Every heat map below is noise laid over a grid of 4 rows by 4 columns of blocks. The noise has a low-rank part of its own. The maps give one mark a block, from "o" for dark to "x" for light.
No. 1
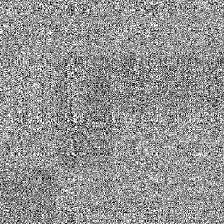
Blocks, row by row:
x x x x
x o o o
x o x x
o x x x
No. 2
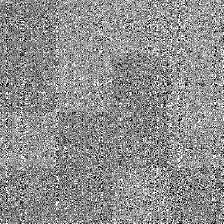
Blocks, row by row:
o x x x
o x o x
x o o x
o o x o
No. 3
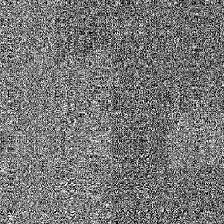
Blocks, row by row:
x o o o
x x o o
x x o x
x x o o
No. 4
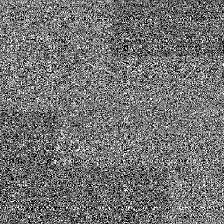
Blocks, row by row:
x x o o
x x x x
o x x x
o o o x
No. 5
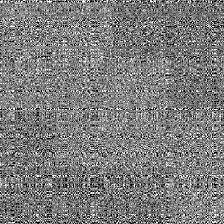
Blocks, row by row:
x x o o
x x x o
o x x x
o o o x
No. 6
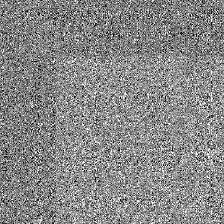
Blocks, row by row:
o o o o
o x x x
o x x x
o x x x
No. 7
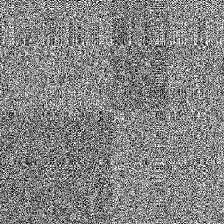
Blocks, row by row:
x x o x
x x o x
o o x x
o o x x
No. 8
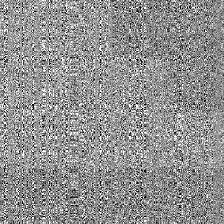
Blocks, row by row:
x x o o
x x x o
x x x x
o o o o
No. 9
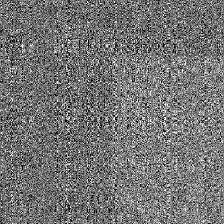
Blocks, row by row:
o o o o
o o x x
o o x x
o o x x
